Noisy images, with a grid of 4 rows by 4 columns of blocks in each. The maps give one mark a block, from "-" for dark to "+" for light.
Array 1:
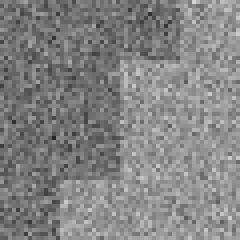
- - - +
- - + +
- - + +
- + + +
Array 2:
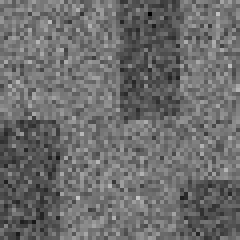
+ + - +
+ + - +
- + + +
- + + -
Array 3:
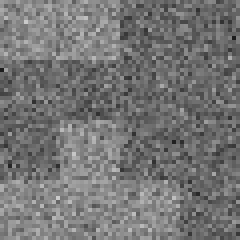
+ + - -
- - - -
- + - -
+ + + -
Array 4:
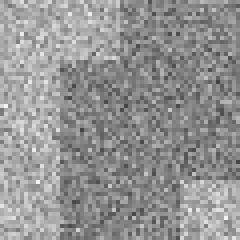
+ + - -
+ - - -
+ - - -
+ - - +
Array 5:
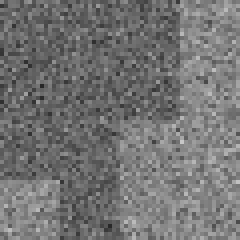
- - - +
- - - +
- - + +
+ - + +
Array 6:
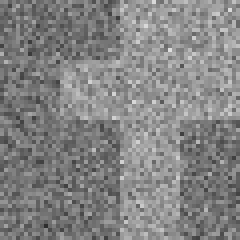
- - + +
- + + +
- - + -
- - + -
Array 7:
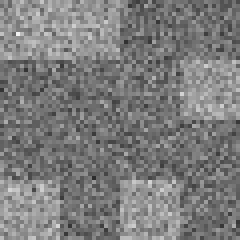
+ + - -
- - - +
- - - -
+ - + -
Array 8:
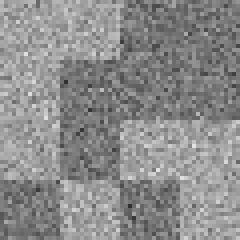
+ + - -
+ - - -
+ - + +
- + - +
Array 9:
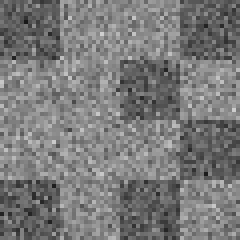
- + + -
+ + - +
+ + + -
- + - +
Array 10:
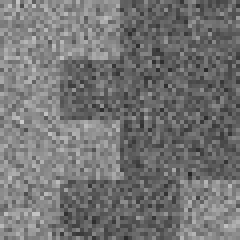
+ + - -
+ - - -
+ + - -
+ - - +
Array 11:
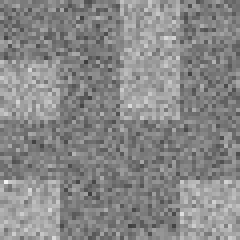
- - + -
+ - + -
- - - -
+ - - +
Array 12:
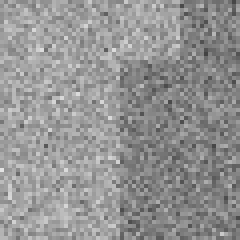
+ + + -
+ + - -
+ + - -
+ + - -
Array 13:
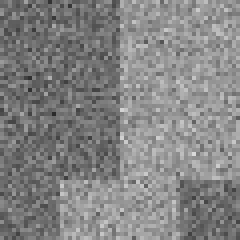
- - + +
- - + +
- - + +
- + + -
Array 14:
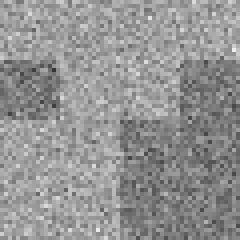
+ + + +
- + + -
+ + - -
+ + - -
